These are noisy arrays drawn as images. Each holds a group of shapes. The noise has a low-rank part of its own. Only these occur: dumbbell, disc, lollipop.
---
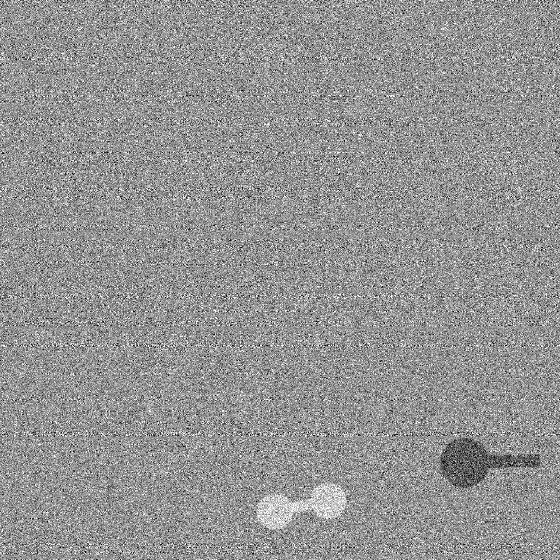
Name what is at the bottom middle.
dumbbell
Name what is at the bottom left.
nothing
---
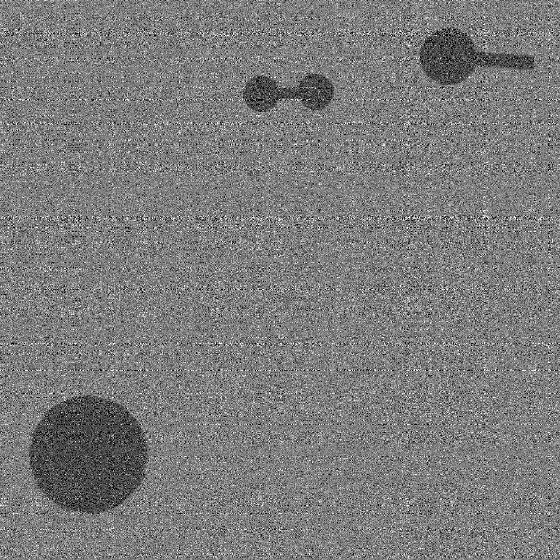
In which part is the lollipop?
top right
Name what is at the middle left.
nothing
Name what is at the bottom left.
disc
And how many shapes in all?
3
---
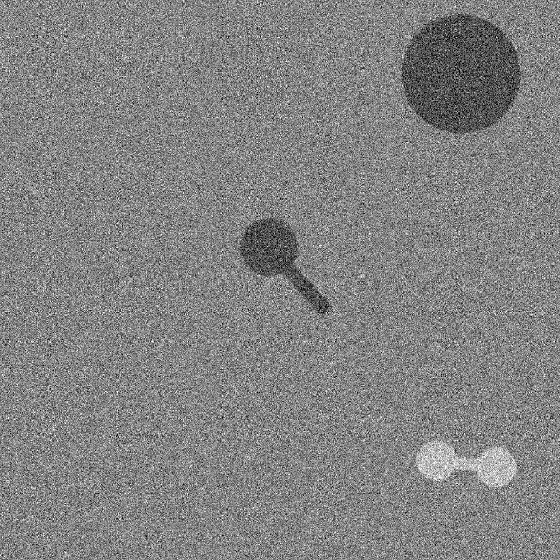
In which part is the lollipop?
centre
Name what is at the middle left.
nothing
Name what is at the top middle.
nothing
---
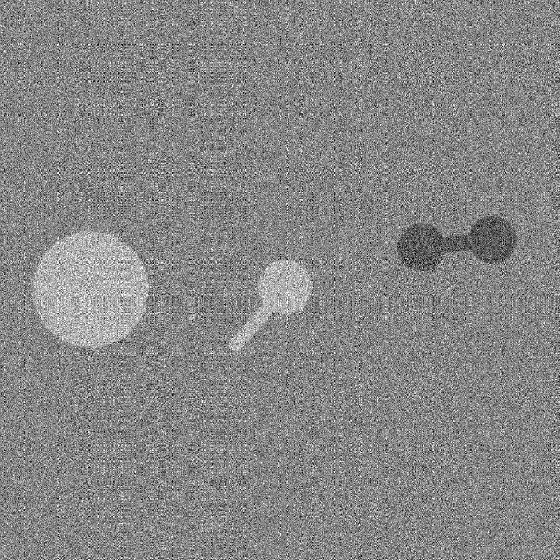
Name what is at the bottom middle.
nothing
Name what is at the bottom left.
nothing
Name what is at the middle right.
dumbbell
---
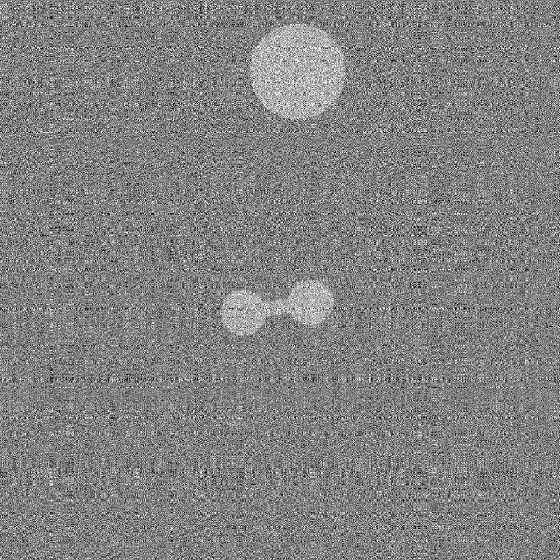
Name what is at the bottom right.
nothing
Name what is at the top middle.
disc
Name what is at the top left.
nothing
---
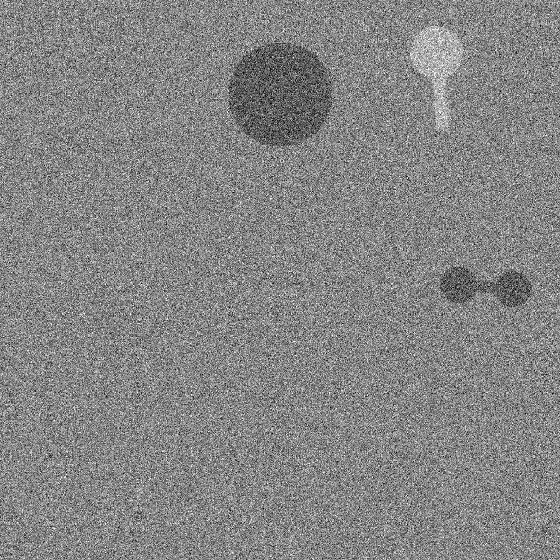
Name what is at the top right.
lollipop
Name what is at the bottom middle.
nothing
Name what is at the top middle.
disc
